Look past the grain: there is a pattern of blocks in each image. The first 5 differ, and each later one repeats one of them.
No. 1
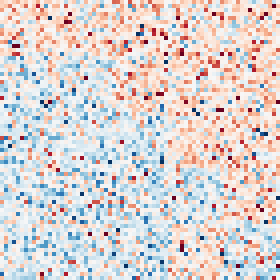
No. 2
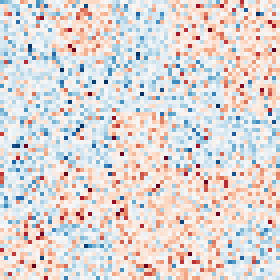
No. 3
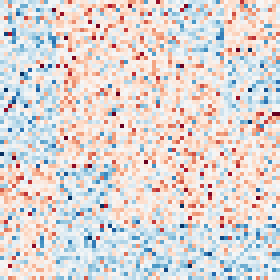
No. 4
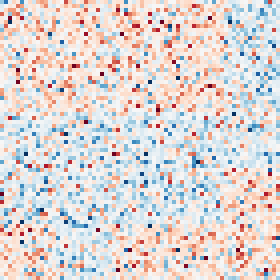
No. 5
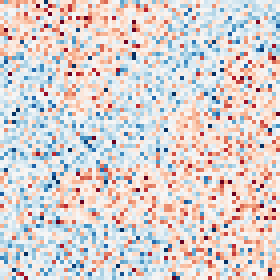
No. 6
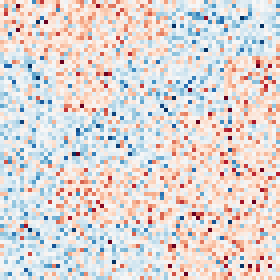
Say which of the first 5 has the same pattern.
5
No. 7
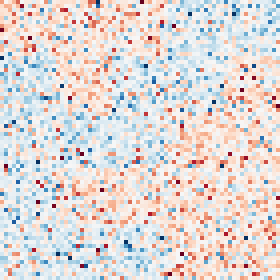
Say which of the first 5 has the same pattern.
5
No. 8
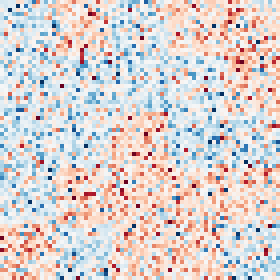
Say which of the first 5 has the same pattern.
2
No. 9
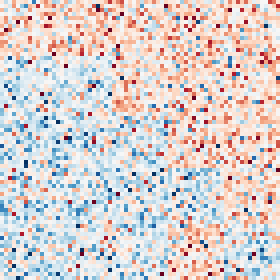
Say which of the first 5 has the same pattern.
1
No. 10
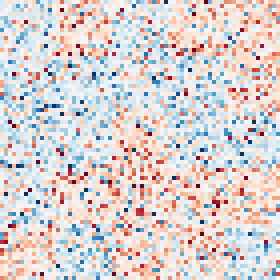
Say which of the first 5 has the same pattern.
2
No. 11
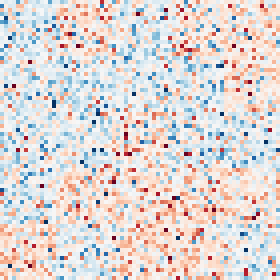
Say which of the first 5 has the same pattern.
2
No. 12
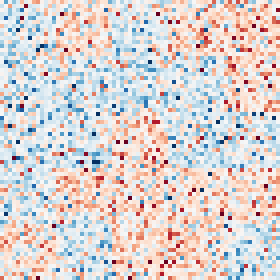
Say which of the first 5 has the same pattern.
2
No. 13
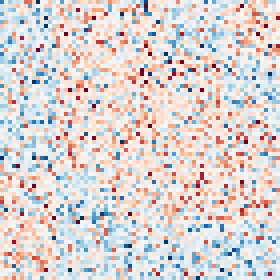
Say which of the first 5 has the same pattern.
3
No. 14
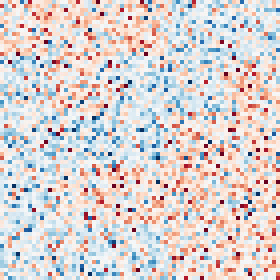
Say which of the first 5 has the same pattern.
5
